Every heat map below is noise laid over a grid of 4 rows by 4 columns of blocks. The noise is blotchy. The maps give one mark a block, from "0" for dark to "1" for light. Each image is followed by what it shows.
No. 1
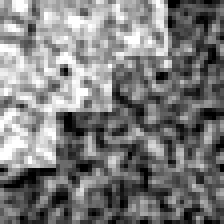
1 1 1 0
1 1 0 0
1 0 0 0
0 0 0 0
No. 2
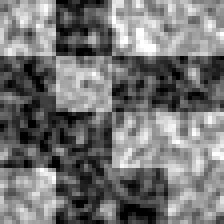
1 0 1 1
0 1 0 0
0 0 1 1
1 0 0 1
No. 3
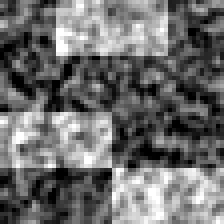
0 1 1 0
0 0 0 0
1 1 0 0
0 0 1 1
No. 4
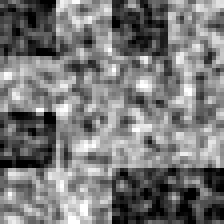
0 1 0 1
1 1 1 1
0 1 1 1
1 1 0 0
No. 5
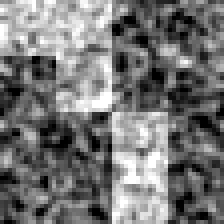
1 1 0 0
0 1 0 0
0 0 1 0
0 0 1 0
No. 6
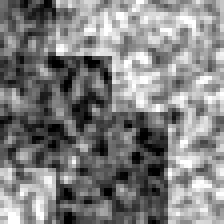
0 1 1 1
0 0 1 1
0 0 0 1
1 0 0 1
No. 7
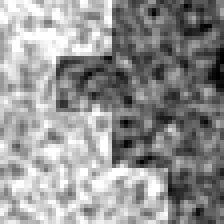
1 1 0 0
1 0 0 0
1 1 0 0
1 1 1 0
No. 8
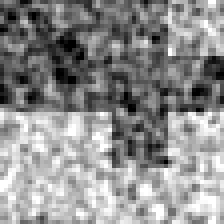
0 0 0 1
0 0 0 0
1 1 0 1
1 1 1 1
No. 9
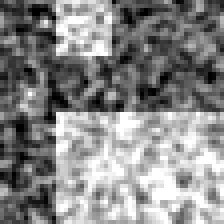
0 1 0 0
0 0 0 0
0 1 1 1
0 1 1 1
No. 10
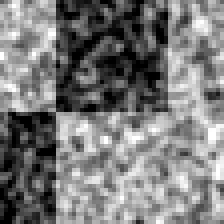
1 0 0 1
1 0 0 1
0 1 1 1
0 1 1 1
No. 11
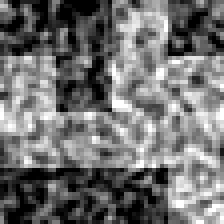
0 0 1 0
1 0 1 1
1 1 1 1
0 0 0 1
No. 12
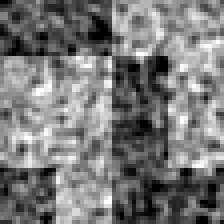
0 0 1 1
1 1 0 1
1 1 0 1
0 1 0 0
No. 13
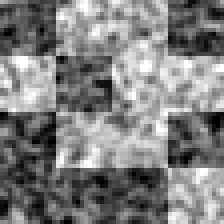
0 1 1 0
1 0 1 1
0 1 1 0
0 0 0 1
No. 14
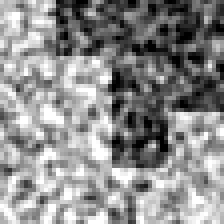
1 0 0 0
1 1 0 0
1 1 0 1
1 1 1 1
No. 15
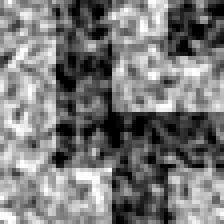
1 0 1 0
1 0 1 1
1 0 0 0
1 1 0 1
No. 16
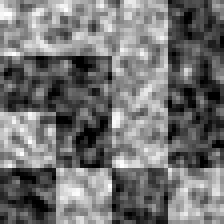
1 1 1 0
0 0 1 0
1 0 1 0
0 1 0 1
